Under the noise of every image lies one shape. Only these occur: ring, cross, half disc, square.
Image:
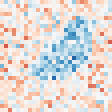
blue half disc
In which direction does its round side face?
down and right
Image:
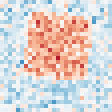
red square
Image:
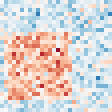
red square
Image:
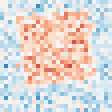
red square
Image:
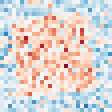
red square
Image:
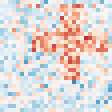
red cross
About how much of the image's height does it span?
two thirds
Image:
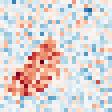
red half disc
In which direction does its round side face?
down and right
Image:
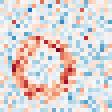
red ring
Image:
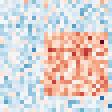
red square
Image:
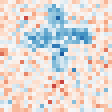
blue cross
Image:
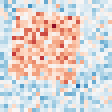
red square
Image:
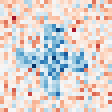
blue cross
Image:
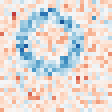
blue ring
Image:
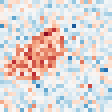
red half disc
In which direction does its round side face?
down and right
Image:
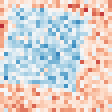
blue square
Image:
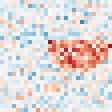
red half disc
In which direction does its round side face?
down
